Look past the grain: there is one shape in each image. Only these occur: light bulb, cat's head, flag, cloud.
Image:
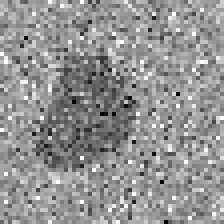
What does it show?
dark cloud
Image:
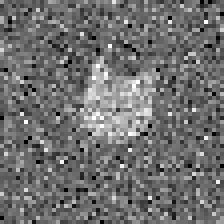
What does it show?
light cat's head, centre
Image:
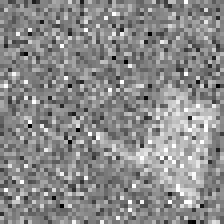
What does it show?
light flag
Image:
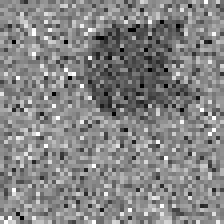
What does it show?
dark cat's head
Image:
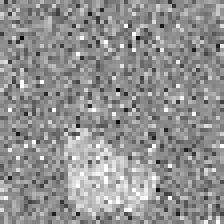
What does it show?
light cloud, bottom middle
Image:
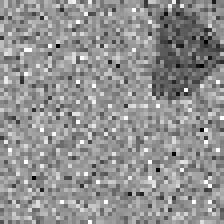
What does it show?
dark cloud, top right
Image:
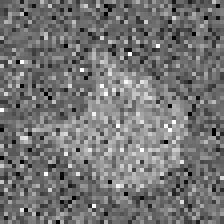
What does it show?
light cat's head
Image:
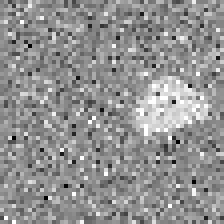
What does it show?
light cloud, middle right
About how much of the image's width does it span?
a third
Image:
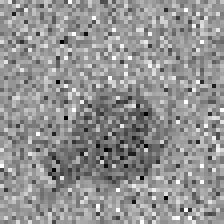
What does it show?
dark light bulb
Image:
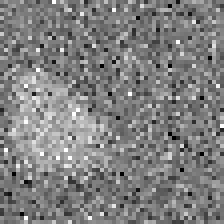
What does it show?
light cloud
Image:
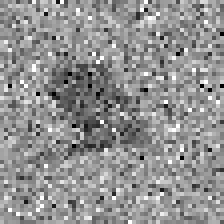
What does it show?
dark flag
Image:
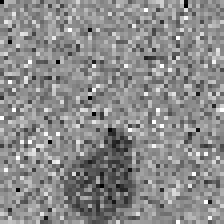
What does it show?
dark light bulb, bottom middle
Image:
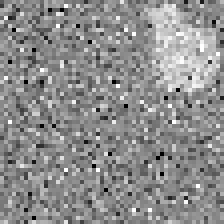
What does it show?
light light bulb, top right
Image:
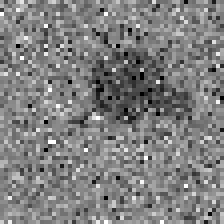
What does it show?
dark light bulb
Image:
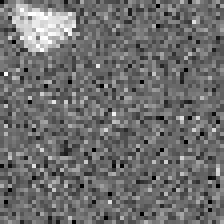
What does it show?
light cloud, top left
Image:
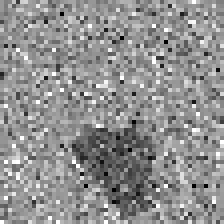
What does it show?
dark cloud, bottom middle
